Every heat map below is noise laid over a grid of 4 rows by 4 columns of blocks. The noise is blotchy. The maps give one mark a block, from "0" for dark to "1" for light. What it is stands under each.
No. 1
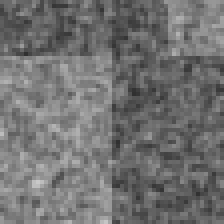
0001
1100
1100
1100
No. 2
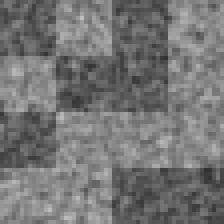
0101
1001
0111
1100
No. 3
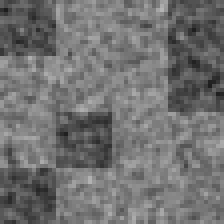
0110
1110
1011
0111
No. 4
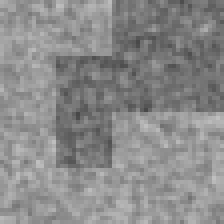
1100
1000
1011
1111
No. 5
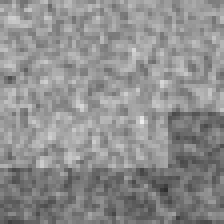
1111
1111
1110
0000
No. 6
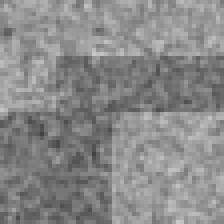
1111
1000
0011
0011
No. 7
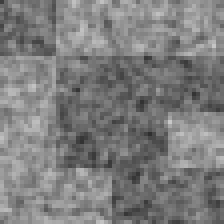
0111
1000
1001
1100
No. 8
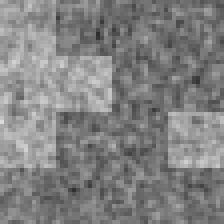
1000
1100
1001
0000
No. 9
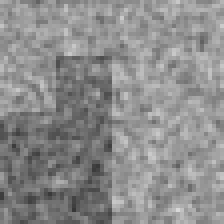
1111
1011
0011
0011
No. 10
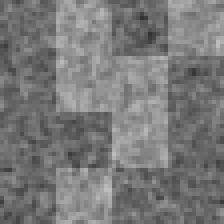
0101
0110
0010
0100
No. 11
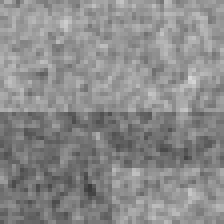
1111
1111
0000
0011
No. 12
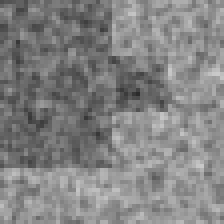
0011
0001
0011
1111
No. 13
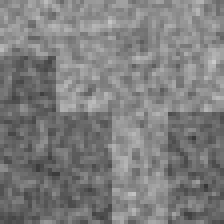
1111
0111
0010
0010
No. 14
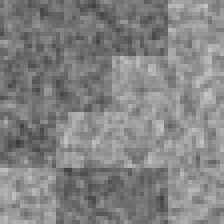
0001
0011
0111
1001
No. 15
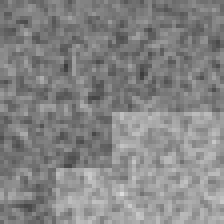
0000
0000
0011
0111
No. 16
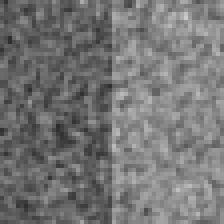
0011
0011
0011
0011
